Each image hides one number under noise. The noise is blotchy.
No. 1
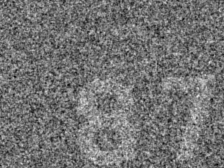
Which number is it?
87
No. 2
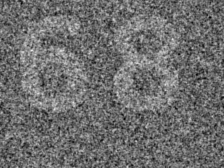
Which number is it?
68
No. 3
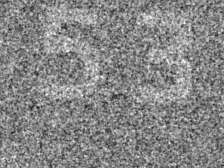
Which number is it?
53
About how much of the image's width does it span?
two thirds
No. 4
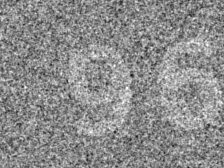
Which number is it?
96
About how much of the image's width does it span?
two thirds
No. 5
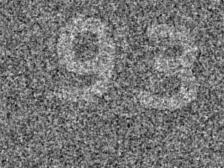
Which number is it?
93
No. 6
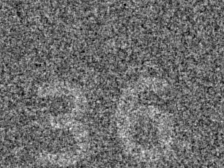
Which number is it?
36
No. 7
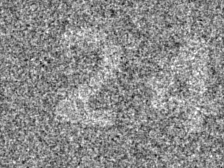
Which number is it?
24
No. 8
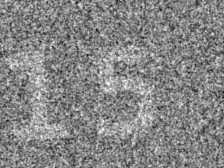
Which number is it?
15
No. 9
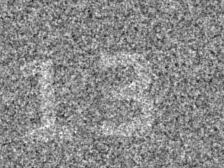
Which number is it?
13
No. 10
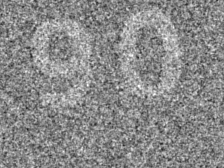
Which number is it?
90
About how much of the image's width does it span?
two thirds
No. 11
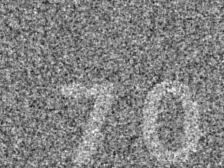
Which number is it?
70
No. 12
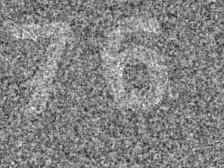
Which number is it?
76
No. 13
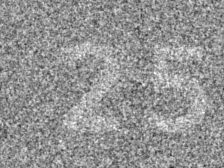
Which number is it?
25
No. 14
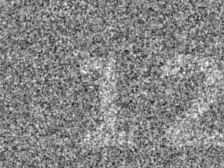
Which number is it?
12
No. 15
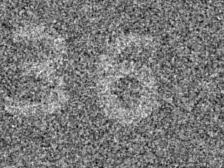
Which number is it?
36
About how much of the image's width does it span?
two thirds
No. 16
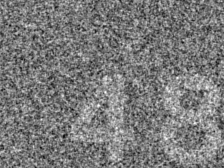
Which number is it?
48
